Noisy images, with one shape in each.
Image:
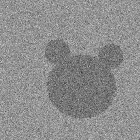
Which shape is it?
bear's head
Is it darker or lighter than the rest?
darker
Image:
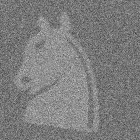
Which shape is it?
chess knight
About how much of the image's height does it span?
nearly all
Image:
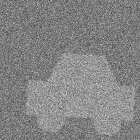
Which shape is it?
car
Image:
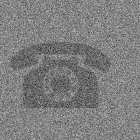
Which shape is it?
telephone
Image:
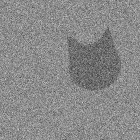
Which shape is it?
cat's head
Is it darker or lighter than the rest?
darker
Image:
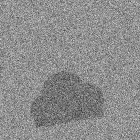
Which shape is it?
cloud
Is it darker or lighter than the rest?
darker
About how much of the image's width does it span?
half
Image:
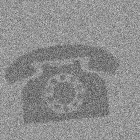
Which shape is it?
telephone
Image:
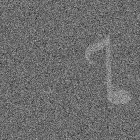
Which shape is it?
musical note
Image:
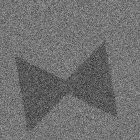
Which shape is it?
bow tie
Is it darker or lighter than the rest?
darker
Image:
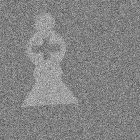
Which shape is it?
chess bishop
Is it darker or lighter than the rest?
lighter
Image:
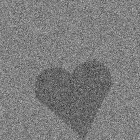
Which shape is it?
heart
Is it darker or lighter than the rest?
darker
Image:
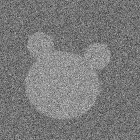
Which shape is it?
bear's head
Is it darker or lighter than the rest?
lighter
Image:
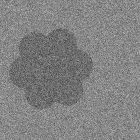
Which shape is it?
flower
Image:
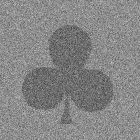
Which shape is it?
club
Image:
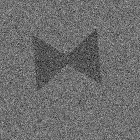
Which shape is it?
bow tie
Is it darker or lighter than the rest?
darker
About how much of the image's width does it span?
half
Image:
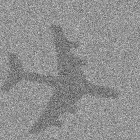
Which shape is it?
airplane
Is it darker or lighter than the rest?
darker
